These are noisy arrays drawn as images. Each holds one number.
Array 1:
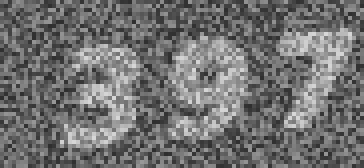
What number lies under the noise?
397
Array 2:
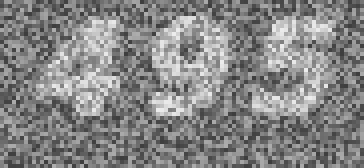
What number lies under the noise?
495
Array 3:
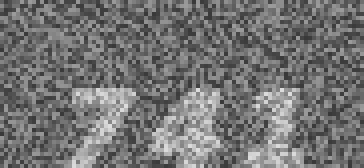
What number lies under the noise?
741
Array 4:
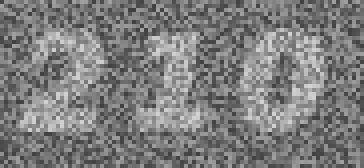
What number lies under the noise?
210
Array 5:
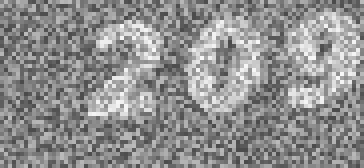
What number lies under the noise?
209
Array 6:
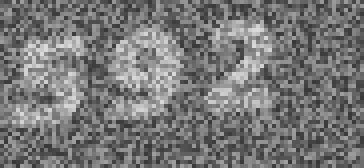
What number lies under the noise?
592
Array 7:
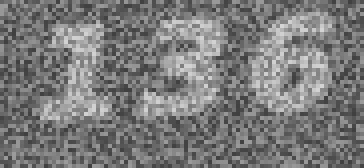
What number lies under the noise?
136
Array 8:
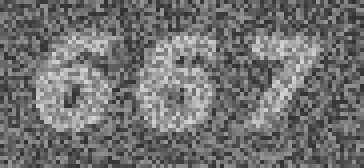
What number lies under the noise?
667
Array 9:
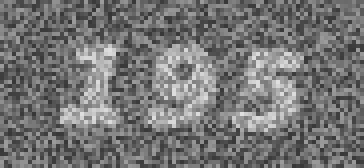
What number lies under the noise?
195
